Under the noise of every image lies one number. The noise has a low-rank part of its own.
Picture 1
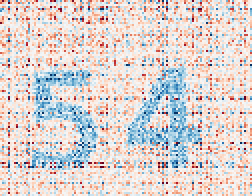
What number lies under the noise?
54
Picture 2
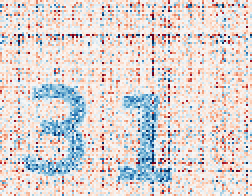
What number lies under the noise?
31
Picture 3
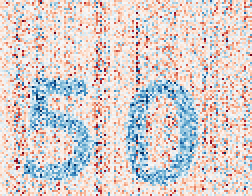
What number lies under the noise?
50
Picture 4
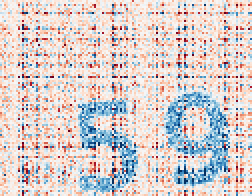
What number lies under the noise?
59
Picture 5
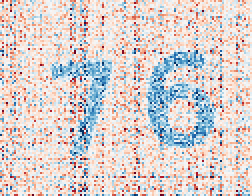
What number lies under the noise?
76
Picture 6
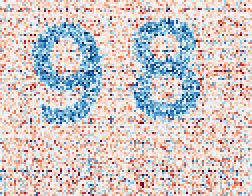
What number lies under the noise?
98
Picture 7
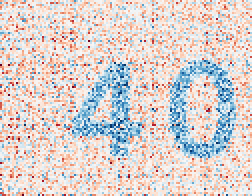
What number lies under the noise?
40
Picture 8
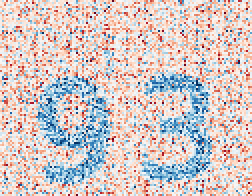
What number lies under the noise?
93
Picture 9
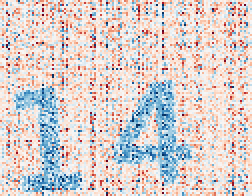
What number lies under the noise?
14
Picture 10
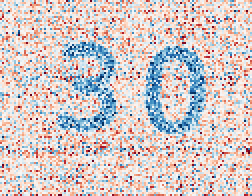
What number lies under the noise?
30
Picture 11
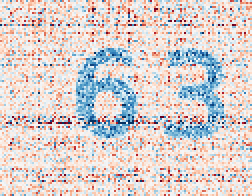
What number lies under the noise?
63
